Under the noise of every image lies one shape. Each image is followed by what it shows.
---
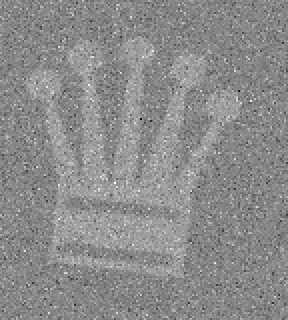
chess queen
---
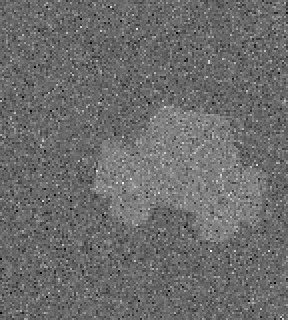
car
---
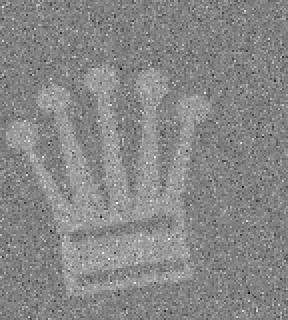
chess queen
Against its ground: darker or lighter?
lighter
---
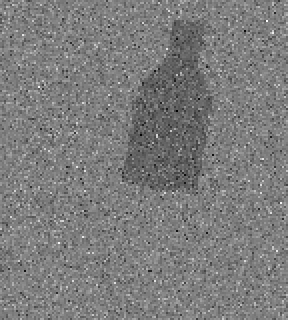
bottle
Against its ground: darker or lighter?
darker
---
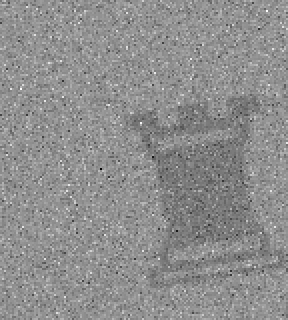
chess rook
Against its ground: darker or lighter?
darker
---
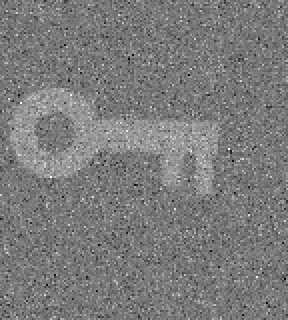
key
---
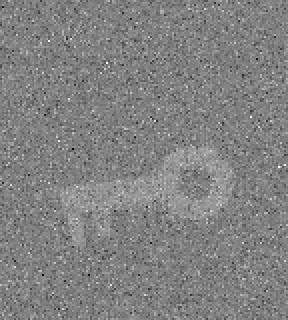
key
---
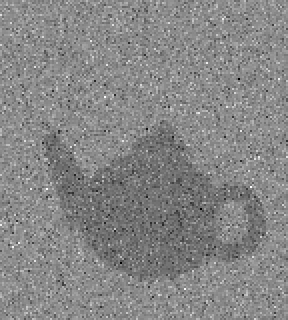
teapot
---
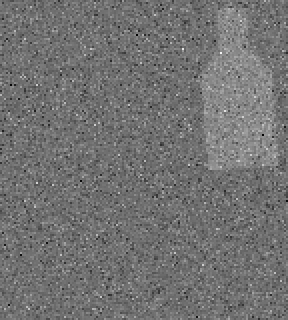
bottle
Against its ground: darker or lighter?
lighter
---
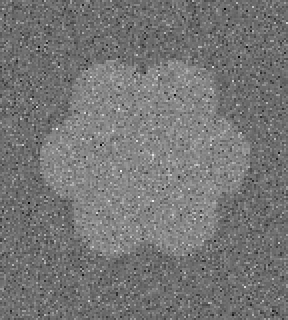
flower
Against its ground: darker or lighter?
lighter
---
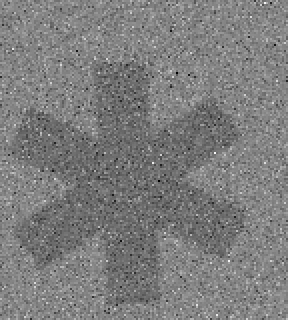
asterisk
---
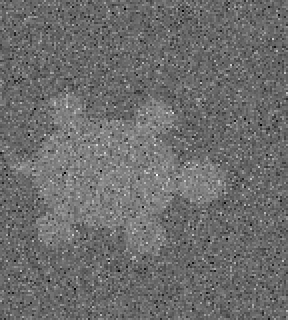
turtle
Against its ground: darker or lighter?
lighter
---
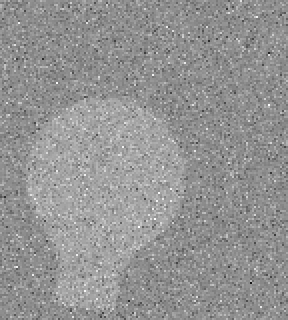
light bulb
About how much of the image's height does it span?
two thirds
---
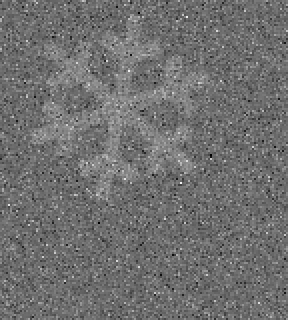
snowflake
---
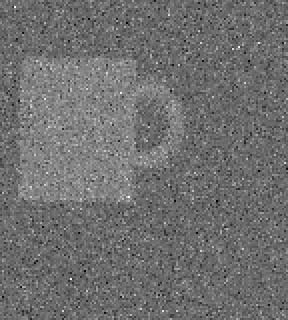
cup
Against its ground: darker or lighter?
lighter
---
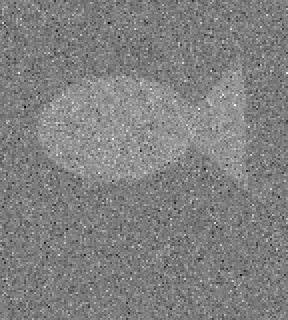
fish
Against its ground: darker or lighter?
lighter
